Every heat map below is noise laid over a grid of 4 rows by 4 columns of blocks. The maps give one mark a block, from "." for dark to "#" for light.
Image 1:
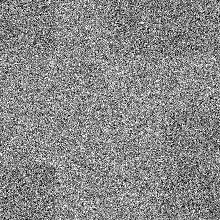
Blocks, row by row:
. # . .
# # # #
# # # .
. # # .
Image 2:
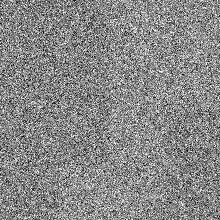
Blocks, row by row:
. . # #
. . # #
. . # .
. # # .
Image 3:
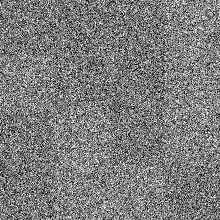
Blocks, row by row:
. . . #
# . . #
. # . #
. # # .
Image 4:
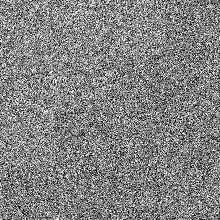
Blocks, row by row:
# # # .
# # . .
# . . .
. . . .
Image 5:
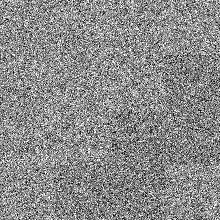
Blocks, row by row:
# # # #
# # # .
# # . .
# . . #
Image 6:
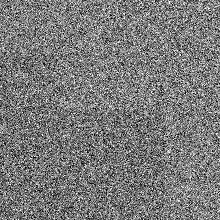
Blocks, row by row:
# # # #
. # # #
. . . #
. . . #
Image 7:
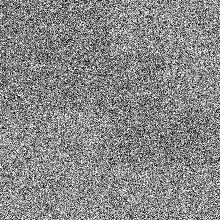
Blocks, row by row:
. . # #
. . . #
# # . .
# # # #
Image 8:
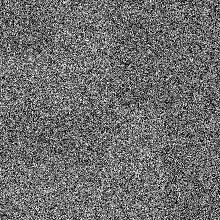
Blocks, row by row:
. # . .
# # . .
. . # .
# # # .
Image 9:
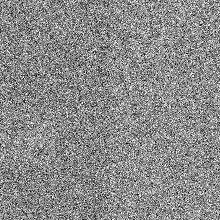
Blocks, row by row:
. . # #
. . # #
# . # #
. . # #
